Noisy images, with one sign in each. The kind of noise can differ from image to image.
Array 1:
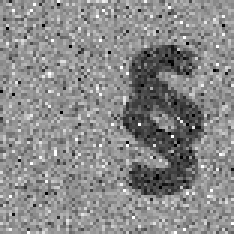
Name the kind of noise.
heavy tails
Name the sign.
section sign
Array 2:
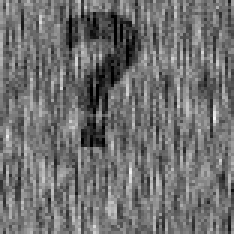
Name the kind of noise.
streaked along the columns
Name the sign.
question mark
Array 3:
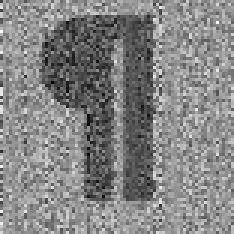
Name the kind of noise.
columns of uneven size
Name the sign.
pilcrow
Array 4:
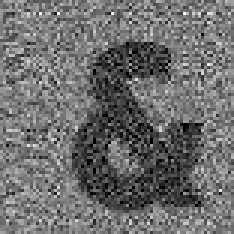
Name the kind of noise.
low rank plus noise
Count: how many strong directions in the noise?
two
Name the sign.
ampersand
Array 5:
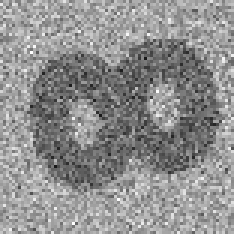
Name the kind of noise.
independent entries
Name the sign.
infinity sign
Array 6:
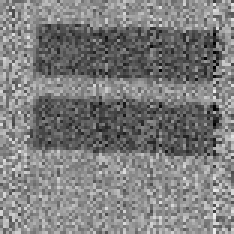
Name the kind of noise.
columns of uneven size
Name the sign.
equals sign
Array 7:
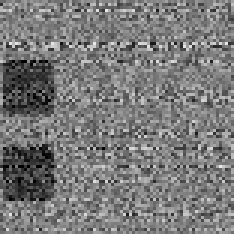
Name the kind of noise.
rows of uneven size
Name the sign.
colon
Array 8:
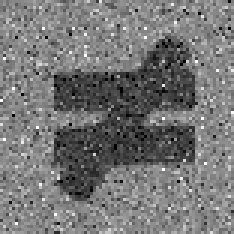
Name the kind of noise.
heavy tails
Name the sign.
not-equal sign
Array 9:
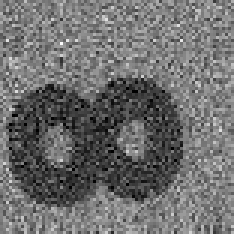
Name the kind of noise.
low rank plus noise
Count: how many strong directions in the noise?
three or four
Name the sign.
infinity sign
